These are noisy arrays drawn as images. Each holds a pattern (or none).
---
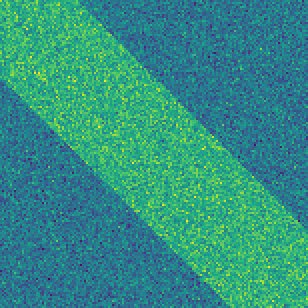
a diagonal band
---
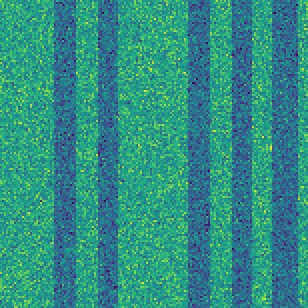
bands of columns
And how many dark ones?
5
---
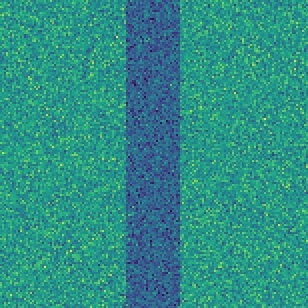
one band of columns
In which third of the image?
middle
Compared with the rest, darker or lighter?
darker
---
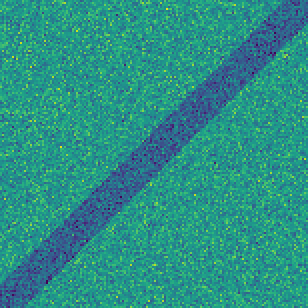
a diagonal band
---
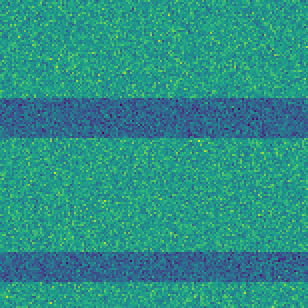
bands of rows
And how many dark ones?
2
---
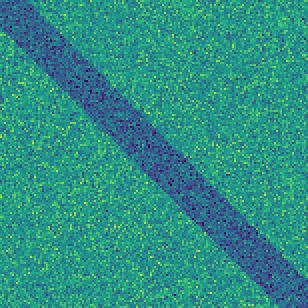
a diagonal band
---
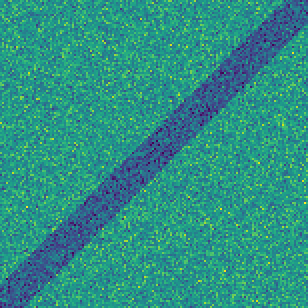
a diagonal band
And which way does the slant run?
bottom left to top right
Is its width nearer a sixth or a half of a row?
a sixth
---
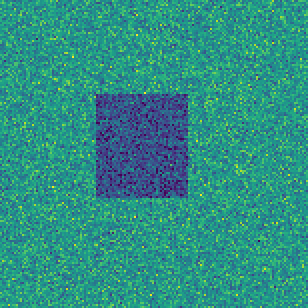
one block
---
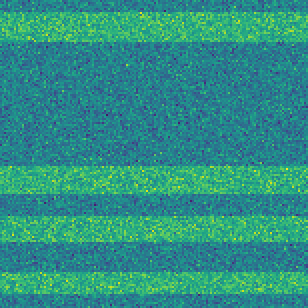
bands of rows
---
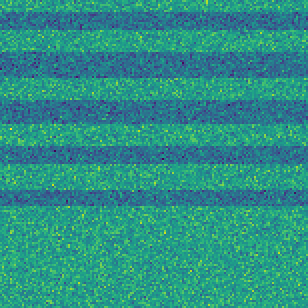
bands of rows
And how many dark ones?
5
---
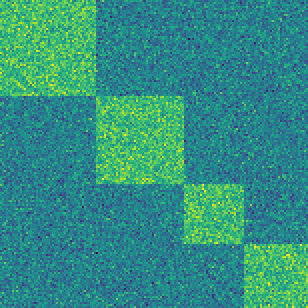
blocks along the diagonal
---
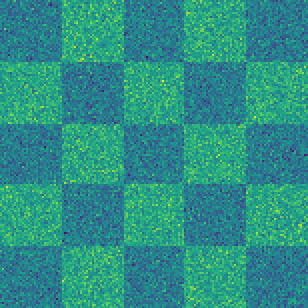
a checkerboard
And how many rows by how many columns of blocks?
5 by 5
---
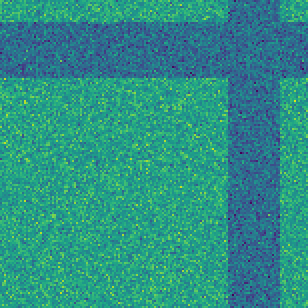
bands of rows crossing bands of columns
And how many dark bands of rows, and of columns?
1 and 1
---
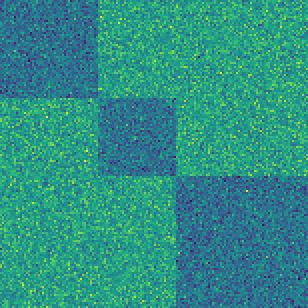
blocks along the diagonal
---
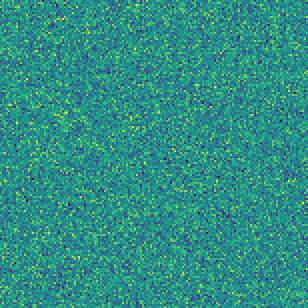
only noise
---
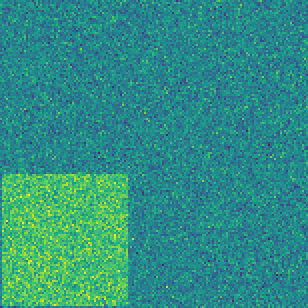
one block
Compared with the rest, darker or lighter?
lighter
